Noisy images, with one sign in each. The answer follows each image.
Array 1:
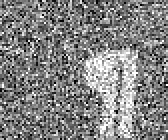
pilcrow
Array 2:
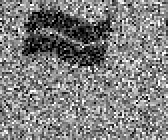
approximately sign
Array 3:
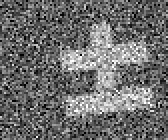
plus-minus sign
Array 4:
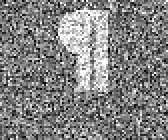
pilcrow
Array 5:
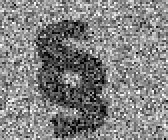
section sign
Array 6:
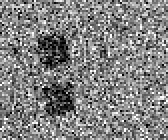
colon
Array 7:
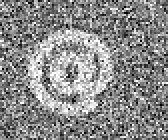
at sign
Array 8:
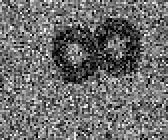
infinity sign
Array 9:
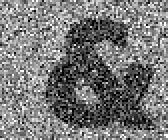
ampersand
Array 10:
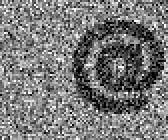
at sign
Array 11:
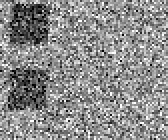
colon
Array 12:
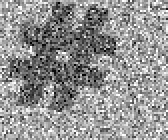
hash sign
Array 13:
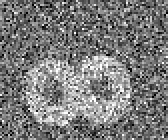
infinity sign
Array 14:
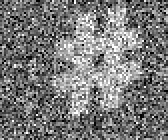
hash sign
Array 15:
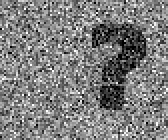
question mark
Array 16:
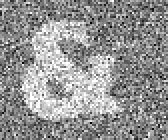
ampersand
